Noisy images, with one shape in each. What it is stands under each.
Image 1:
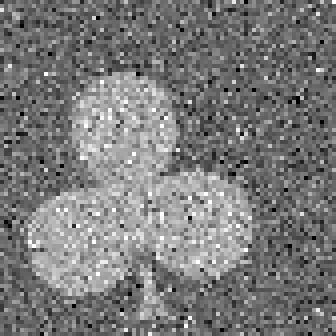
club
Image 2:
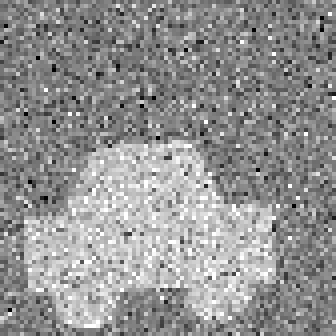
car
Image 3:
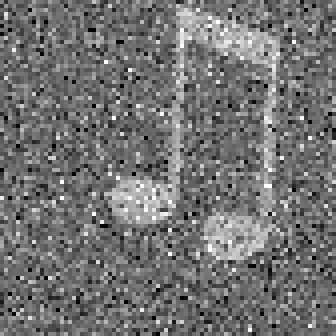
pair of musical notes
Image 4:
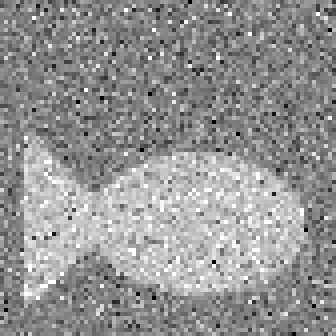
fish
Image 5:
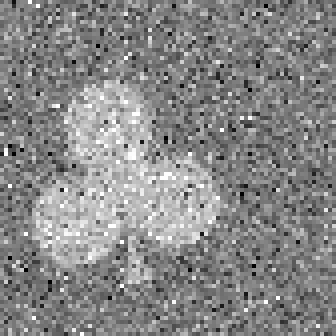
club
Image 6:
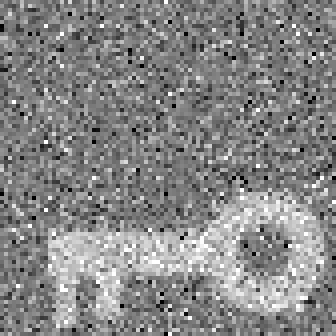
key
